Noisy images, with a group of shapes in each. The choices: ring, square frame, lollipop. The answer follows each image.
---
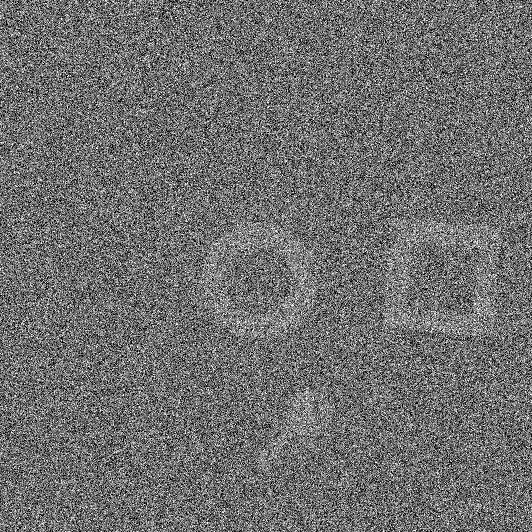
centre: ring; middle right: square frame; bottom middle: lollipop
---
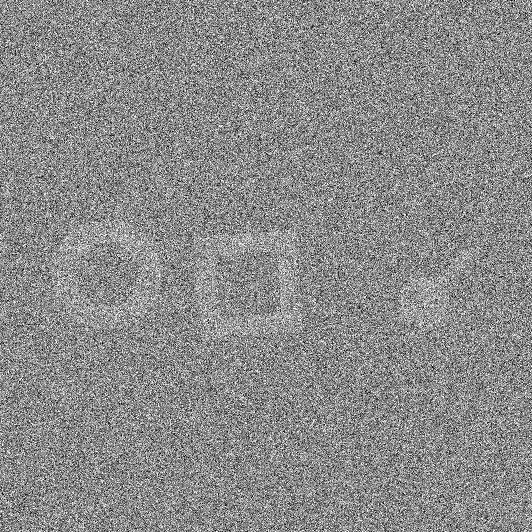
middle left: ring; centre: square frame; middle right: lollipop
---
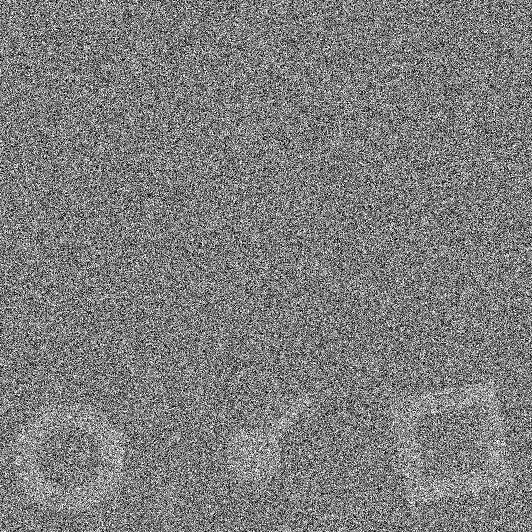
bottom left: ring; bottom middle: lollipop; bottom right: square frame
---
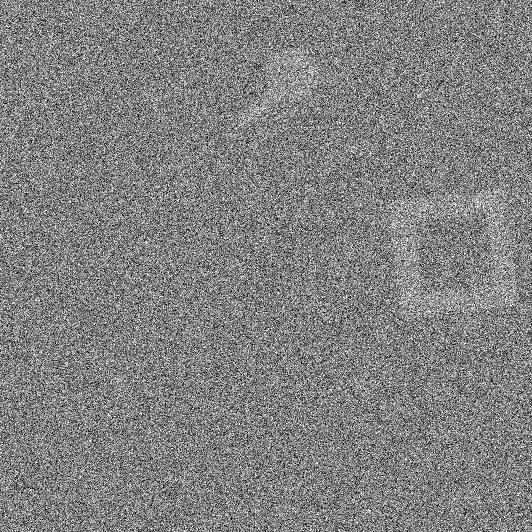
top middle: lollipop; middle right: square frame
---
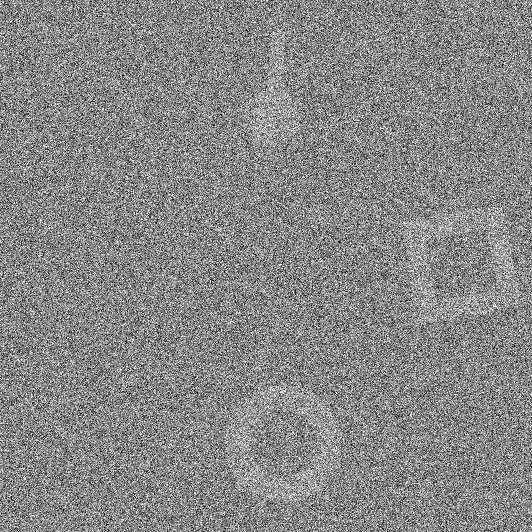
top middle: lollipop; middle right: square frame; bottom middle: ring
